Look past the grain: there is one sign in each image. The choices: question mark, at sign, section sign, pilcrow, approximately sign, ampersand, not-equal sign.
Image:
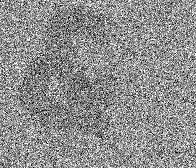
ampersand
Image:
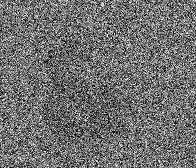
ampersand
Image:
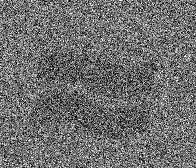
approximately sign
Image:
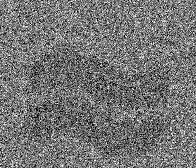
approximately sign
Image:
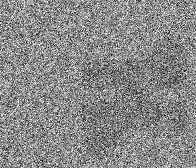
not-equal sign
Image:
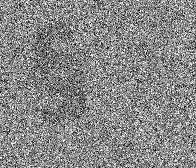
section sign
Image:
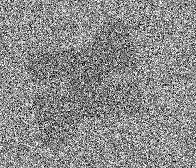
not-equal sign
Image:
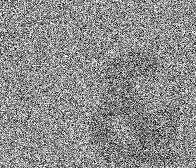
ampersand
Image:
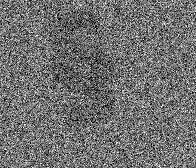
section sign
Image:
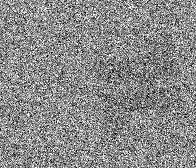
not-equal sign
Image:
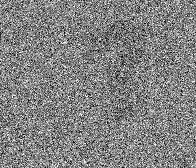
question mark
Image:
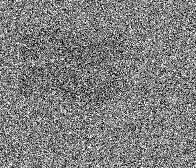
approximately sign
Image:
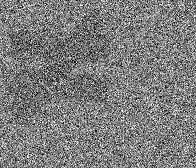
not-equal sign
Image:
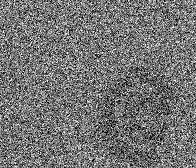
at sign
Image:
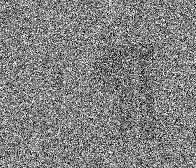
pilcrow
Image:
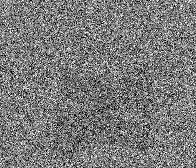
not-equal sign
